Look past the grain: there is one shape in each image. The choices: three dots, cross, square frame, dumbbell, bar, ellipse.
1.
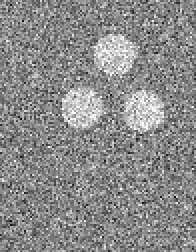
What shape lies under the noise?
three dots
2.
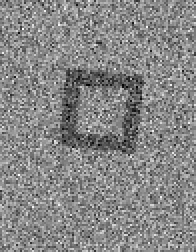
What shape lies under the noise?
square frame
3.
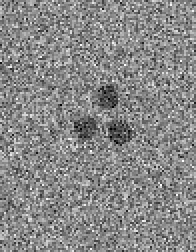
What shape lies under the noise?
three dots
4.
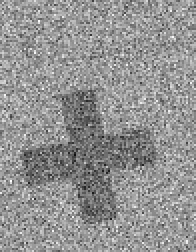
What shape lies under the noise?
cross
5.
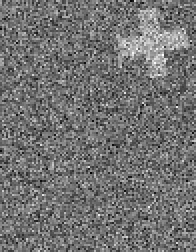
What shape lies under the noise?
cross
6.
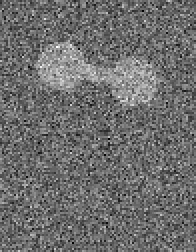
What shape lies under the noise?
dumbbell
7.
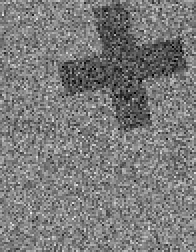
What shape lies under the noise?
cross
